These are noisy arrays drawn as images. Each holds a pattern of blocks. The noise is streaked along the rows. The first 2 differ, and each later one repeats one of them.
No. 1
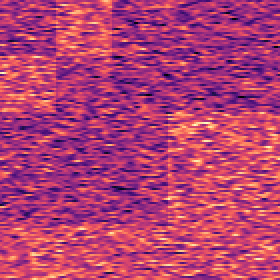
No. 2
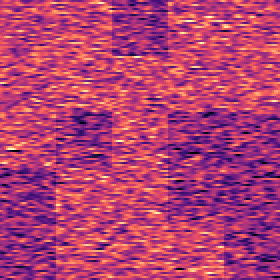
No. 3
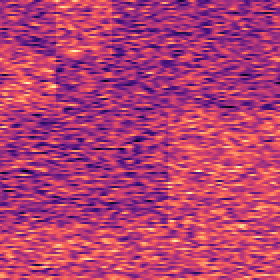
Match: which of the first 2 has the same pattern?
1
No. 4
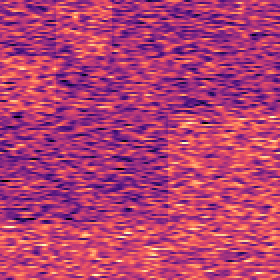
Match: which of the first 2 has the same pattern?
1
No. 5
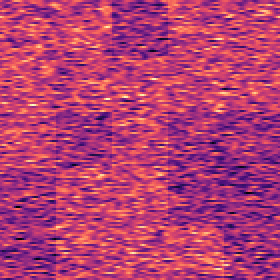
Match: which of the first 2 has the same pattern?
2
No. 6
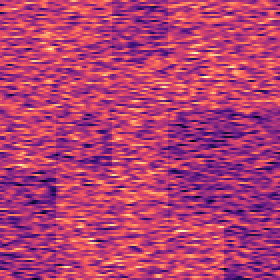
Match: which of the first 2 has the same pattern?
2
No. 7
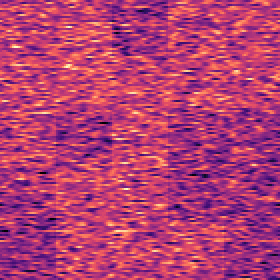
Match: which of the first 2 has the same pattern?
2
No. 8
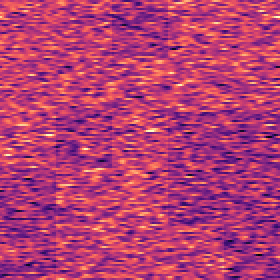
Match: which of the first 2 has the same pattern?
2
